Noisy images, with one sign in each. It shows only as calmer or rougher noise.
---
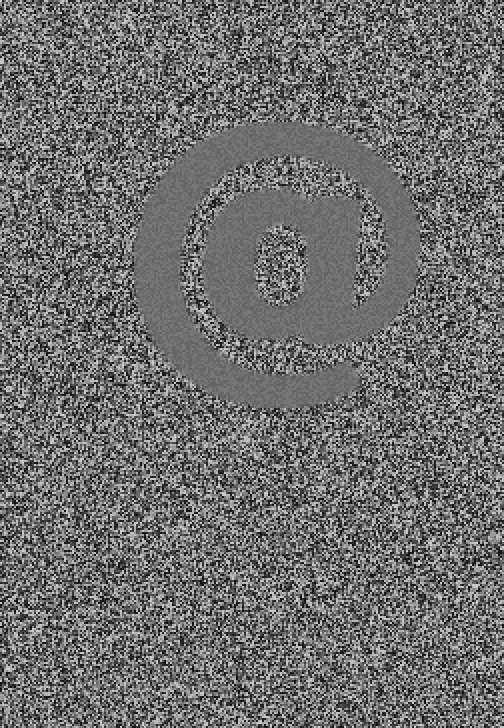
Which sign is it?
at sign
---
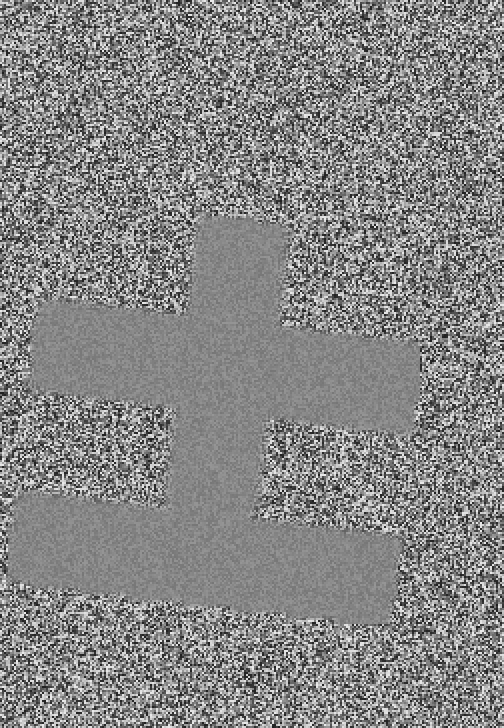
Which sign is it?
plus-minus sign
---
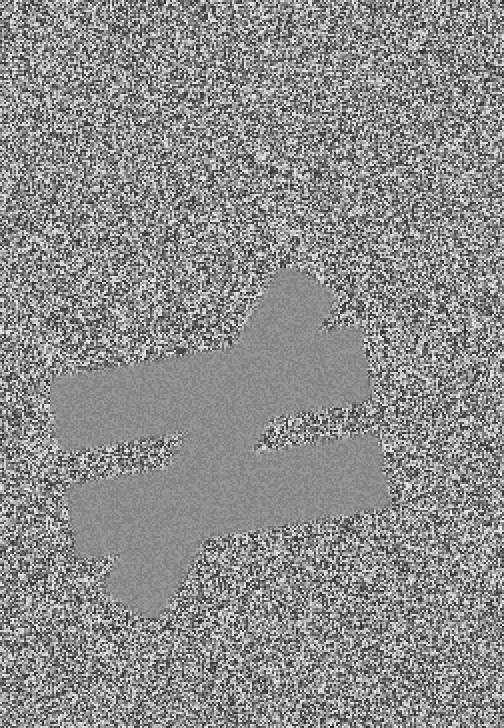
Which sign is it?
not-equal sign
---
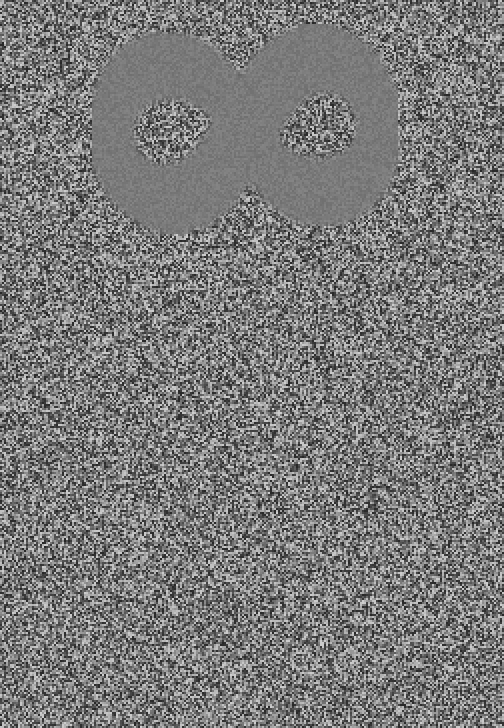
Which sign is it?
infinity sign
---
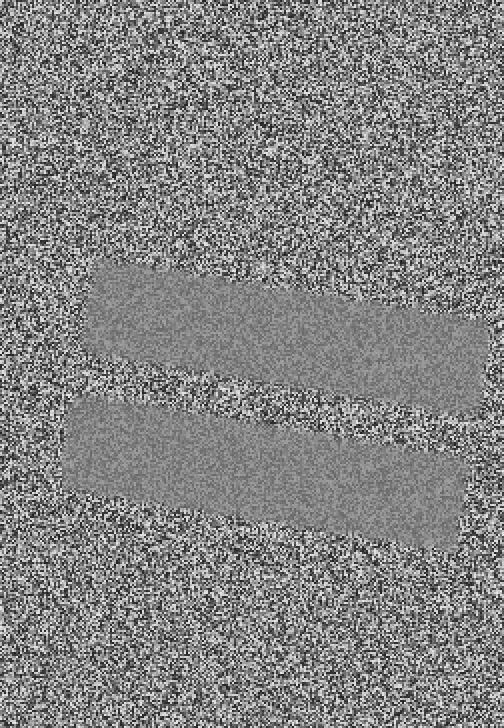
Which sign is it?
equals sign
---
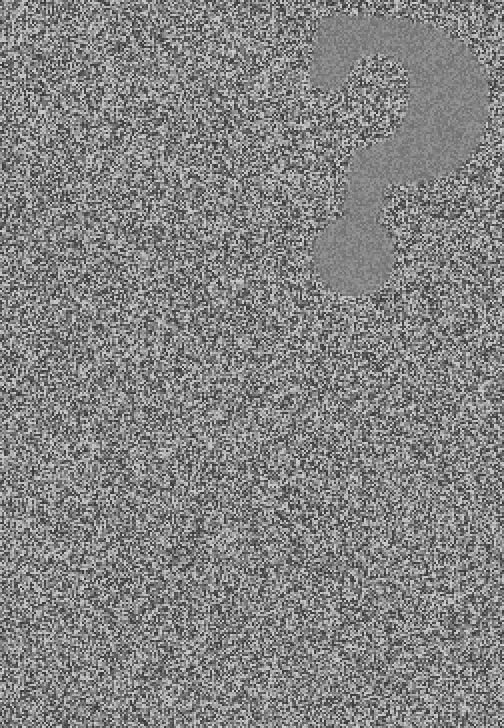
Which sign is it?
question mark
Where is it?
top right
